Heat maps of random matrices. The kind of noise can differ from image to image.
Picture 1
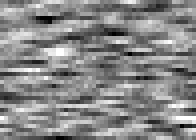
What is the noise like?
streaked along the rows
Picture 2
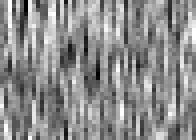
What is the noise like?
streaked along the columns
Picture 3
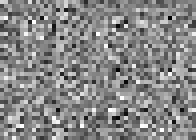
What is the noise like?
low rank plus noise
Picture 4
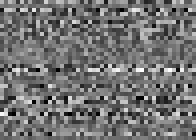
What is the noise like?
rows of uneven size
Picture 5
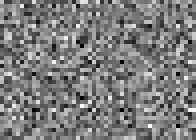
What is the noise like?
low rank plus noise
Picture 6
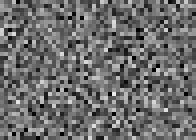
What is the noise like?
independent entries
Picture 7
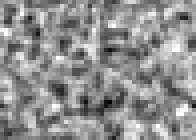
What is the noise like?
blotchy
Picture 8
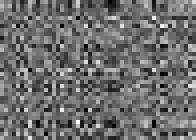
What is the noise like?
low rank plus noise
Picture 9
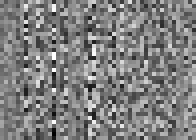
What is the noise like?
columns of uneven size
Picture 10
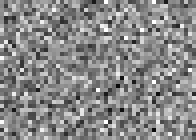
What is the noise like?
independent entries
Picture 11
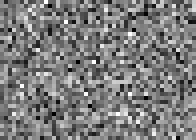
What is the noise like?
independent entries
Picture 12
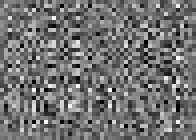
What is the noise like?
low rank plus noise
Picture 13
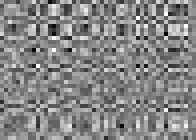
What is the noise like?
low rank plus noise
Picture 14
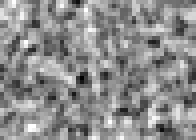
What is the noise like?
blotchy
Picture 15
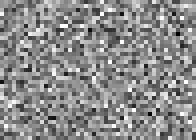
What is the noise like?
independent entries
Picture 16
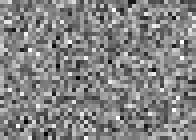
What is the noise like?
independent entries
